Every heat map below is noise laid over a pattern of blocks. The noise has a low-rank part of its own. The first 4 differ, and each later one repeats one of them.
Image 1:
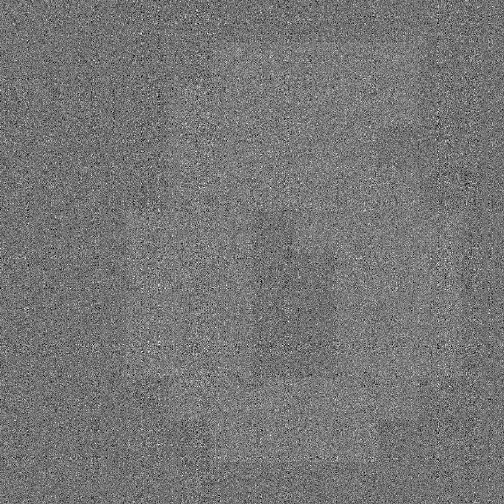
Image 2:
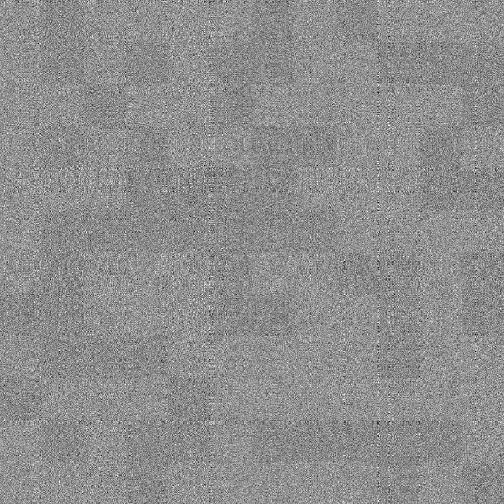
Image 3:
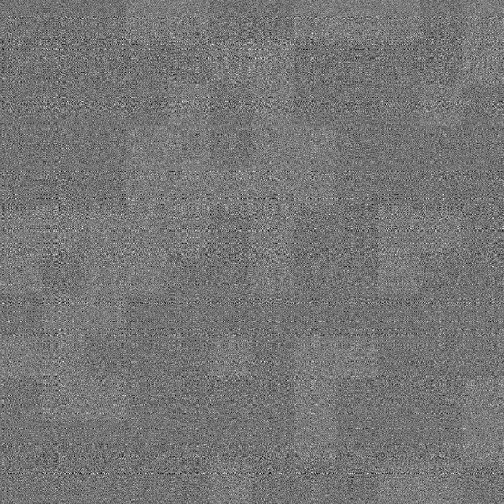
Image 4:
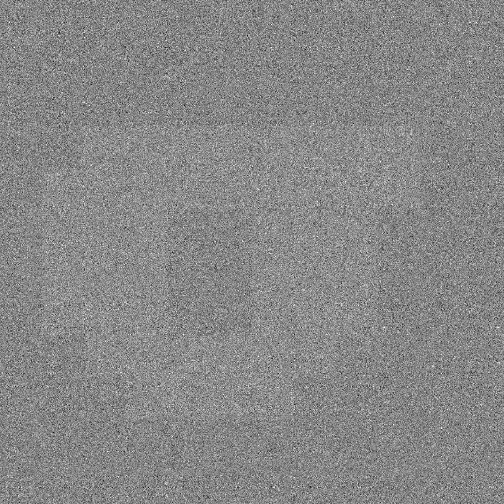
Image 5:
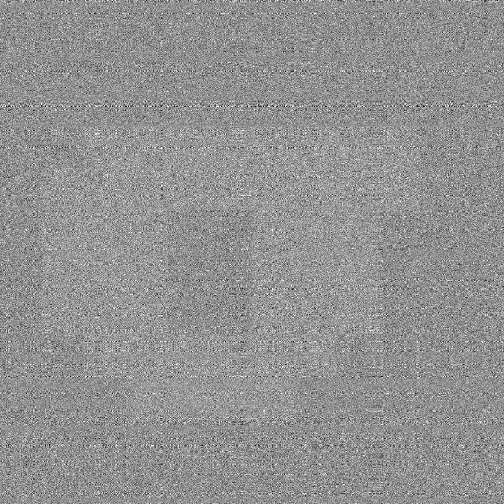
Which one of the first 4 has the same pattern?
4
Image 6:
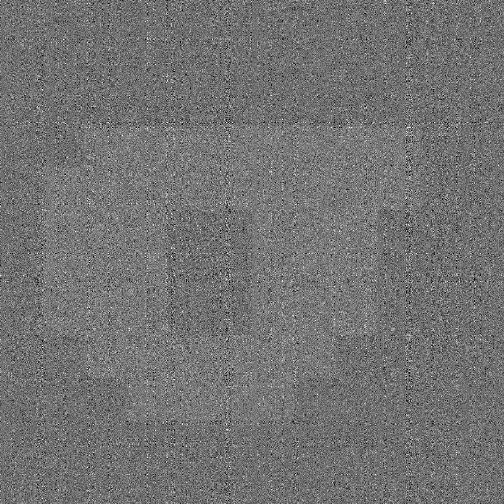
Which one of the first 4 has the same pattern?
4
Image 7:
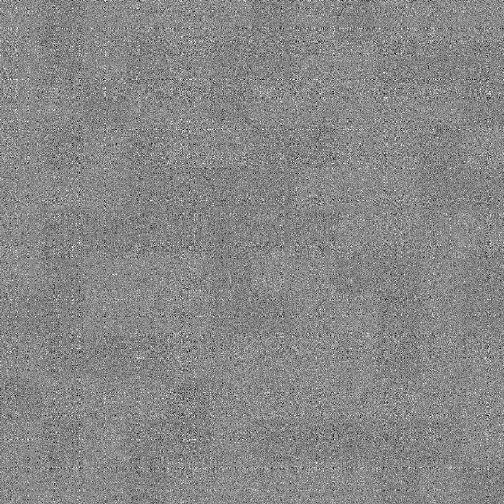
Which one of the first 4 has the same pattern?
2
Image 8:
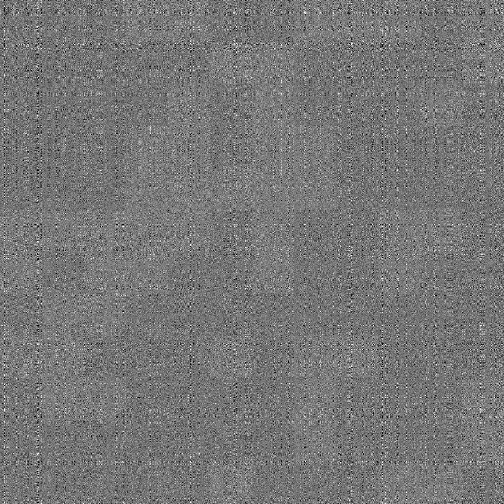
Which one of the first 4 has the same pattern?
3
